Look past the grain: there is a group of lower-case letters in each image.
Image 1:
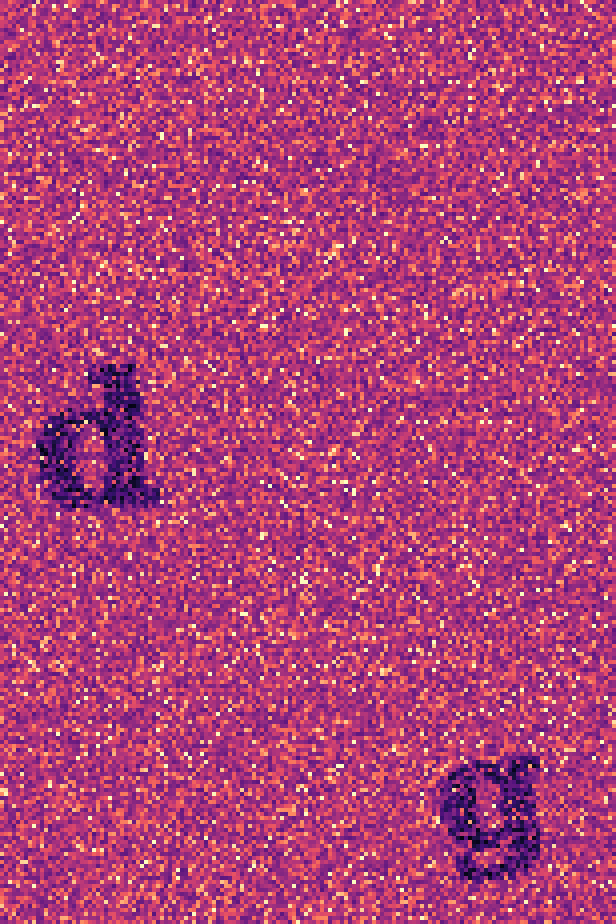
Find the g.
bottom right
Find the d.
middle left
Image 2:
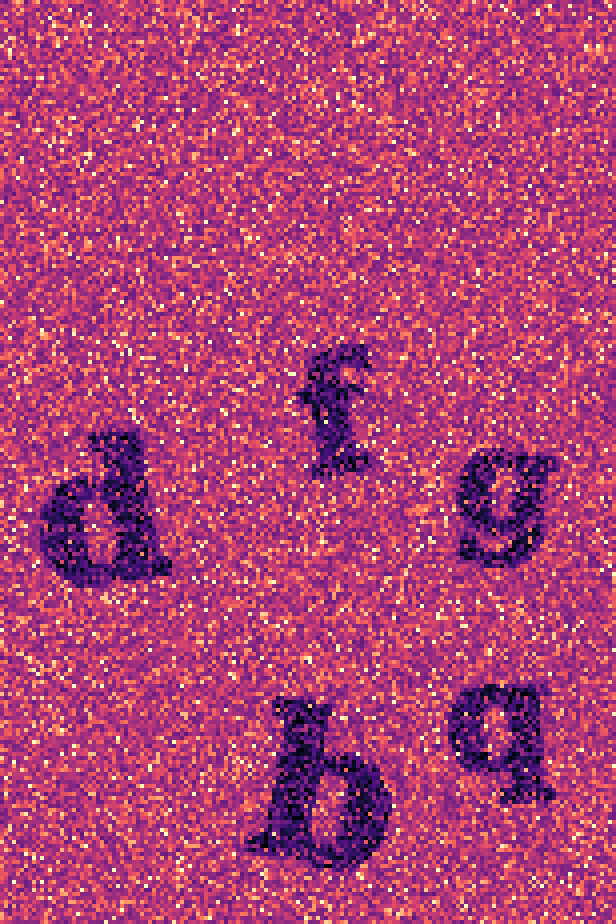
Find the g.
middle right
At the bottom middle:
b
